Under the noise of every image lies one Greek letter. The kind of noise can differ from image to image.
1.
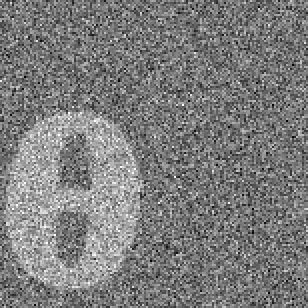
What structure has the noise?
independent entries
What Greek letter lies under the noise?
theta
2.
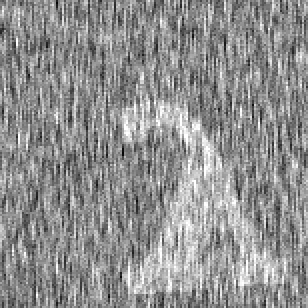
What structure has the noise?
streaked along the columns
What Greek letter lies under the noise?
lambda
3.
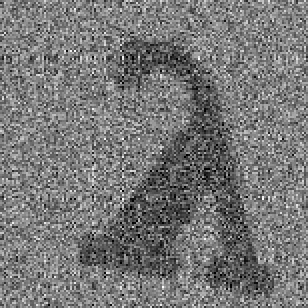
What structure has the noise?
low rank plus noise
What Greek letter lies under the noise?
lambda
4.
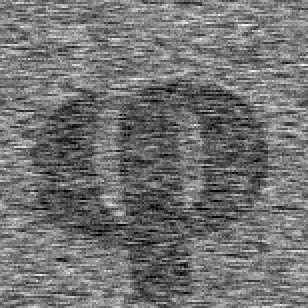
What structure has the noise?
streaked along the rows
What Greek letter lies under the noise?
phi
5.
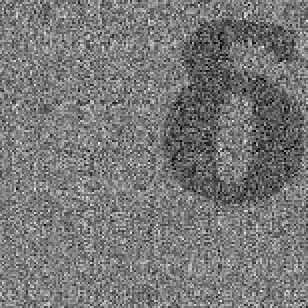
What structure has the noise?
low rank plus noise
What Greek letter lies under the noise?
delta
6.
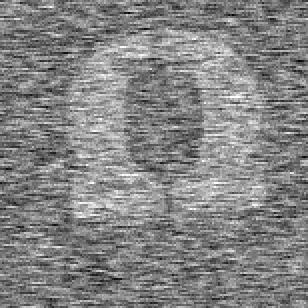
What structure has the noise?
streaked along the rows
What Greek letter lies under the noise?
omega
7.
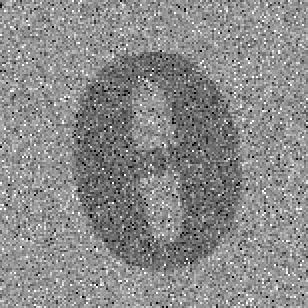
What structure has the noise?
heavy tails
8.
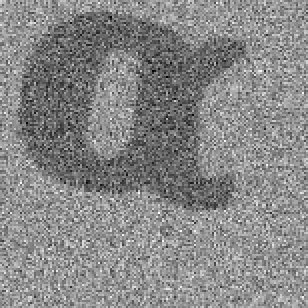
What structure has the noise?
low rank plus noise
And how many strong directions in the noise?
five to eight
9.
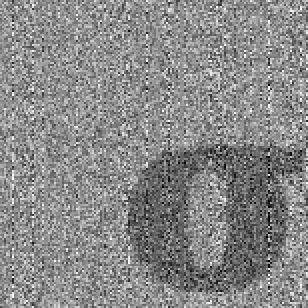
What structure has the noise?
columns of uneven size
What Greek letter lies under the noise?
sigma
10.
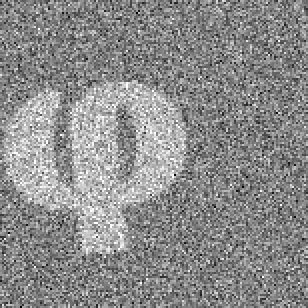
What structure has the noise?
independent entries
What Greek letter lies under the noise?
phi
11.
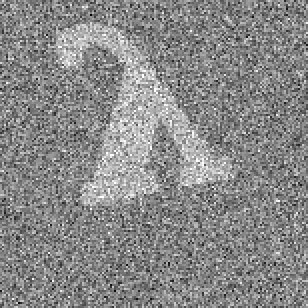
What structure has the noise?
independent entries
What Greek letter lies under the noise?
lambda
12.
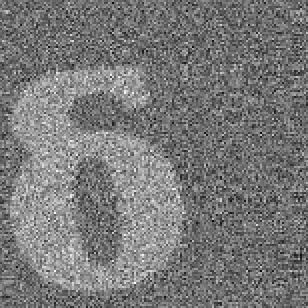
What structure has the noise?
low rank plus noise
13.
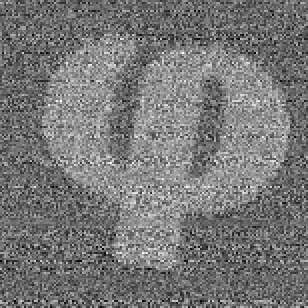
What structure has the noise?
rows of uneven size
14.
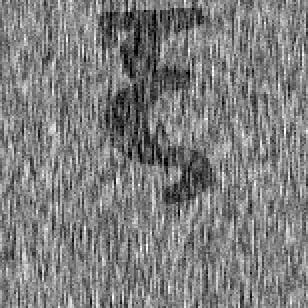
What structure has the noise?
streaked along the columns
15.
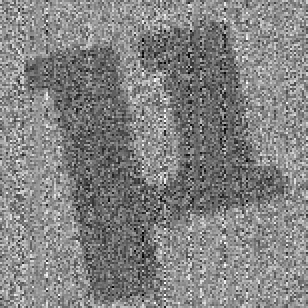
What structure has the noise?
columns of uneven size
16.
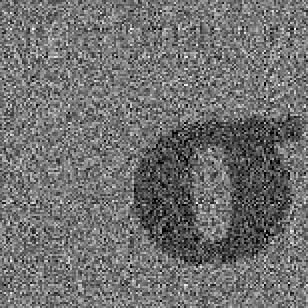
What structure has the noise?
low rank plus noise
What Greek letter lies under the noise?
sigma
